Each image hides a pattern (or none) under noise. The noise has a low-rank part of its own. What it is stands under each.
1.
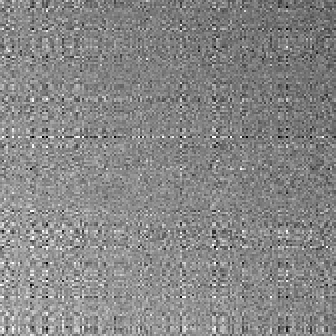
a smooth slope
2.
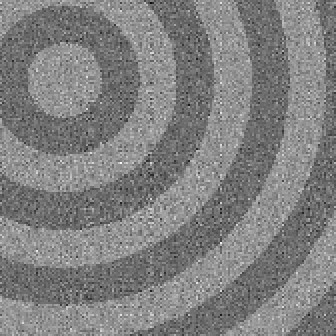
rings round one point
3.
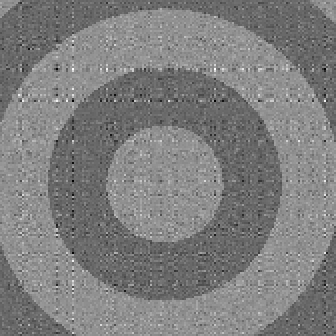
rings round one point
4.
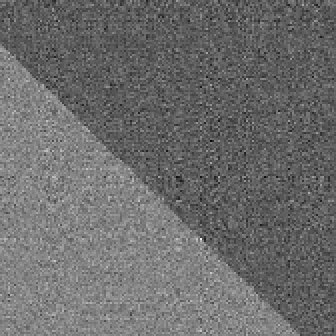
a sharp edge
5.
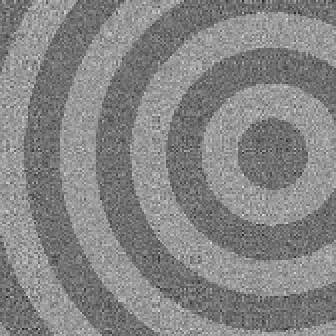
rings round one point
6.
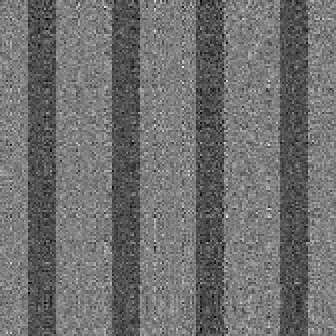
vertical stripes
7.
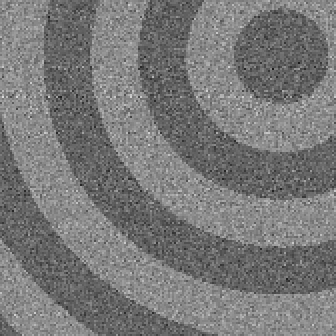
rings round one point
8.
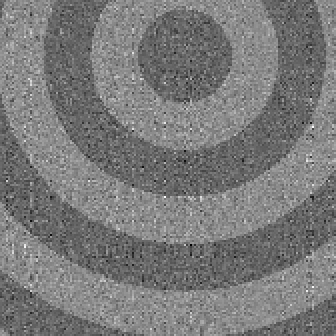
rings round one point
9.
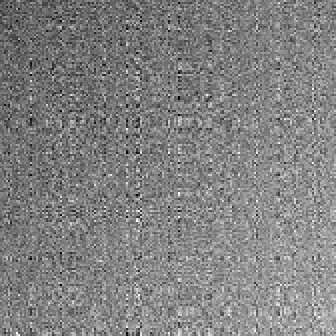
a smooth slope
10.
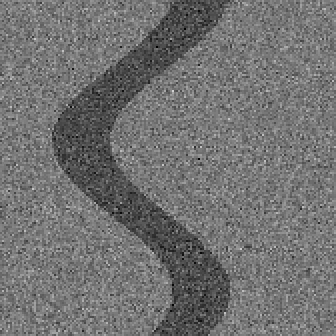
a wavy band
